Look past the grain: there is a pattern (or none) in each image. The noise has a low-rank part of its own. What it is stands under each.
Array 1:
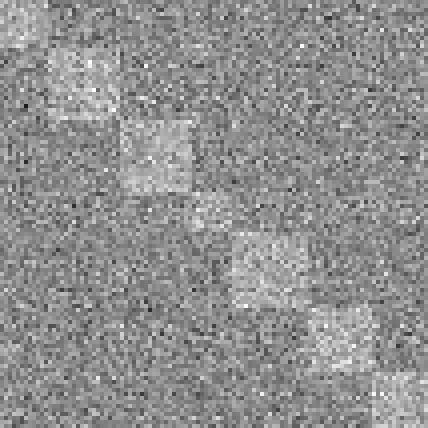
blocks along the diagonal
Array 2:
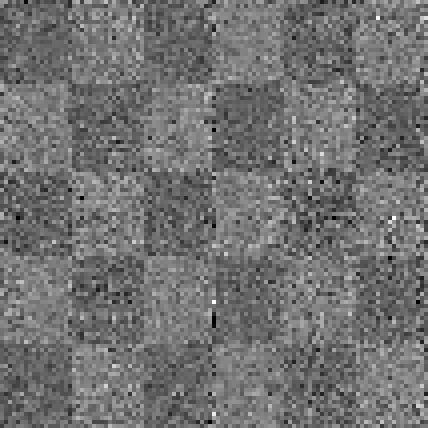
a checkerboard
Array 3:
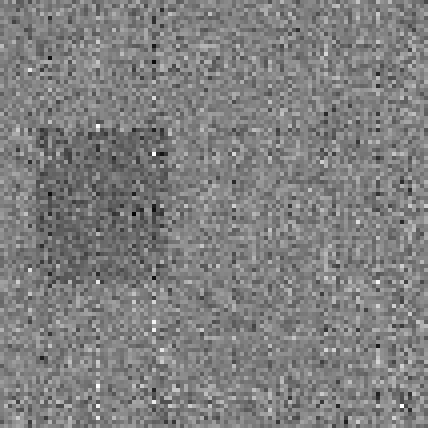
one block
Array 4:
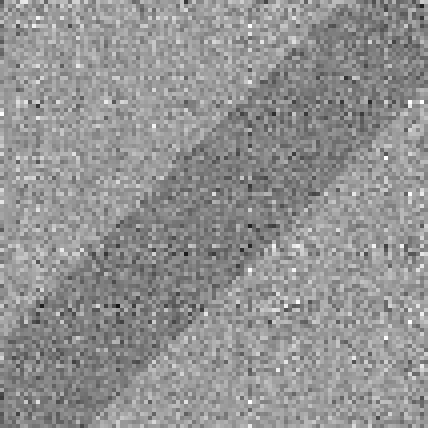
a diagonal band
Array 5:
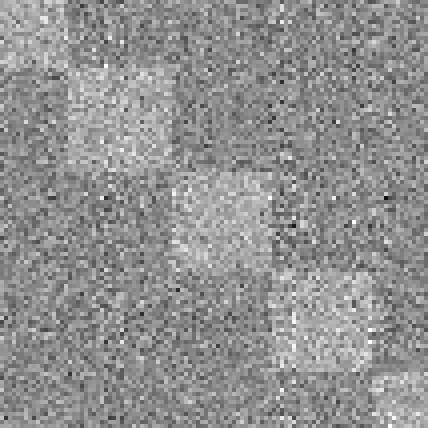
blocks along the diagonal
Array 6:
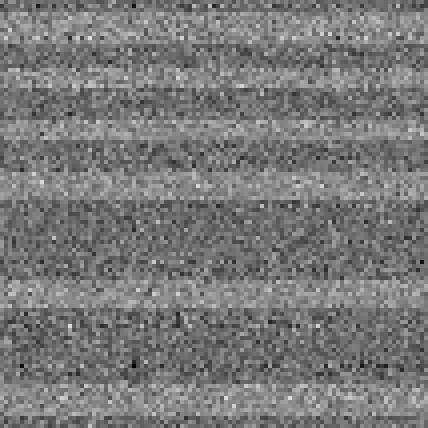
bands of rows
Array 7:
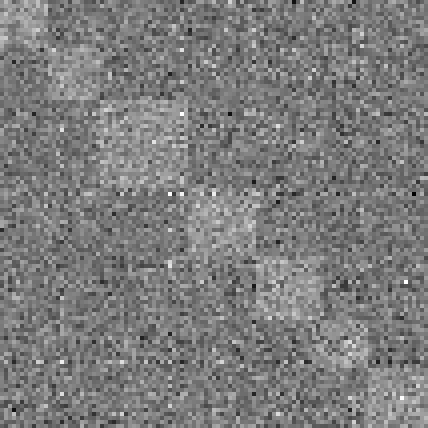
blocks along the diagonal
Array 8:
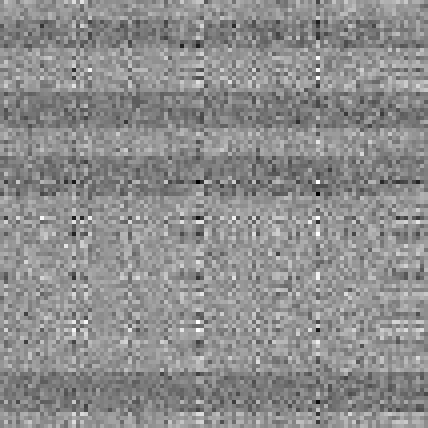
bands of rows
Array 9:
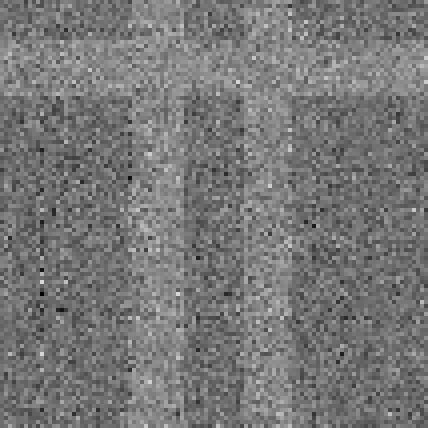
bands of rows crossing bands of columns
